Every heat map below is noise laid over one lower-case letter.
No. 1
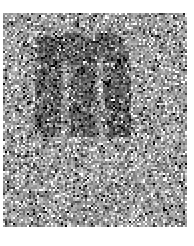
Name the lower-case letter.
m
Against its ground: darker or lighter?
darker
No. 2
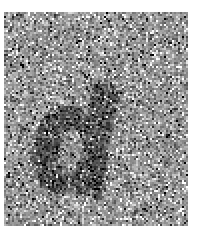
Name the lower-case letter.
d
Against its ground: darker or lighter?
darker
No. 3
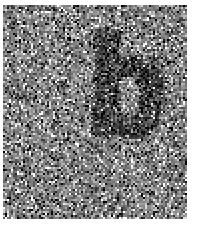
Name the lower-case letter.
b
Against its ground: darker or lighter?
darker
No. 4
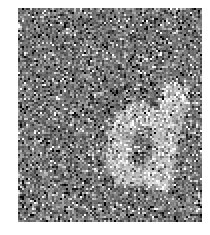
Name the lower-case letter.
d
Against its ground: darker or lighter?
lighter
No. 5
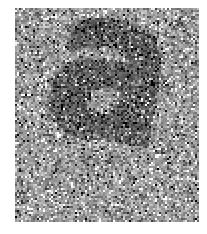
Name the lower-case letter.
a
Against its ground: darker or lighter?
darker
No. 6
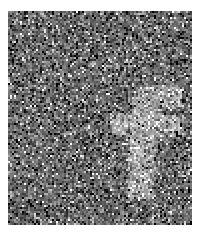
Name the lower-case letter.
f
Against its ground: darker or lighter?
lighter
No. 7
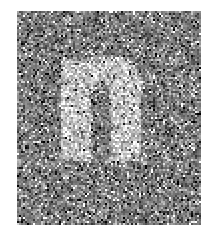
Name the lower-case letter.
n
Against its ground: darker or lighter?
lighter
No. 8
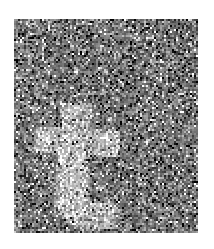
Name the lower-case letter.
t
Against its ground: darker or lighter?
lighter
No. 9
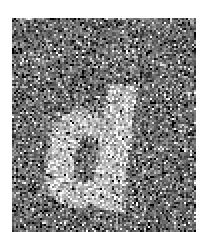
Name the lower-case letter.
d
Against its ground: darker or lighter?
lighter
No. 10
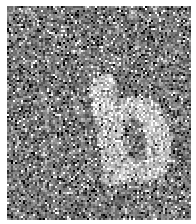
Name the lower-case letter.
b
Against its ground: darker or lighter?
lighter
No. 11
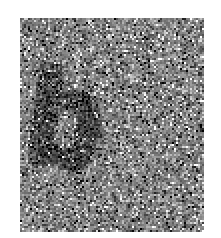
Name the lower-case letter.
b
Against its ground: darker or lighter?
darker
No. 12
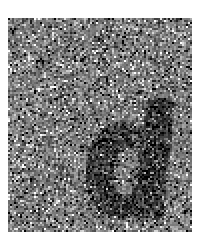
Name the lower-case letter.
d
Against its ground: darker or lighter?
darker
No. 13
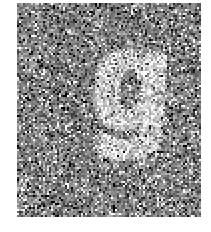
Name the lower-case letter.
g
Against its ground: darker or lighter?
lighter
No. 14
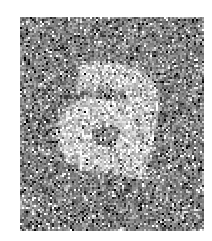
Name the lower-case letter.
a
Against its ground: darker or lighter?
lighter
